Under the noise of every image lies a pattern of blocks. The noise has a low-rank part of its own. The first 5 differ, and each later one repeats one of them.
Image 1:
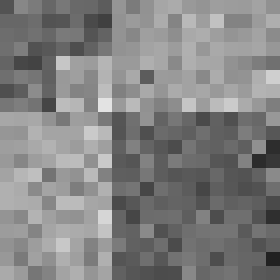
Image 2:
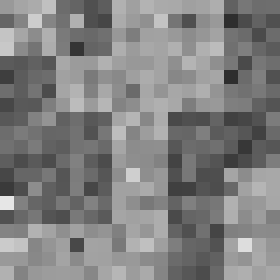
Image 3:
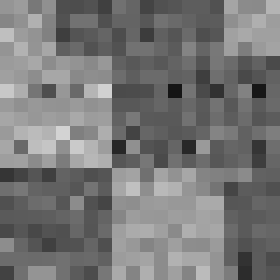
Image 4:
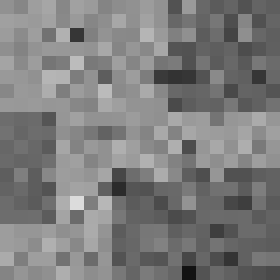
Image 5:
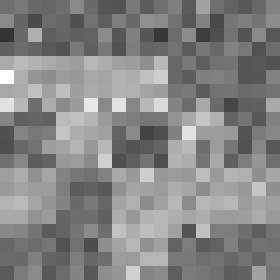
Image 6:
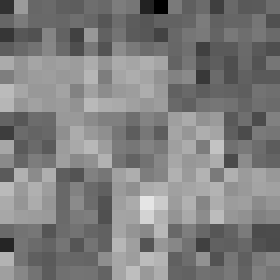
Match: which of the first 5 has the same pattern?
5
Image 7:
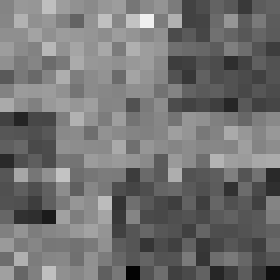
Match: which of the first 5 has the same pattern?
4
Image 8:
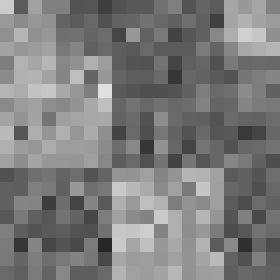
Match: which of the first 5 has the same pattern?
3
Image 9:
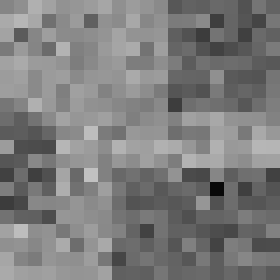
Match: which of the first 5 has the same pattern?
4
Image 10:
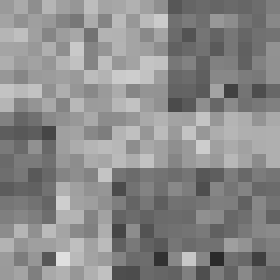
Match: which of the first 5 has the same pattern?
4
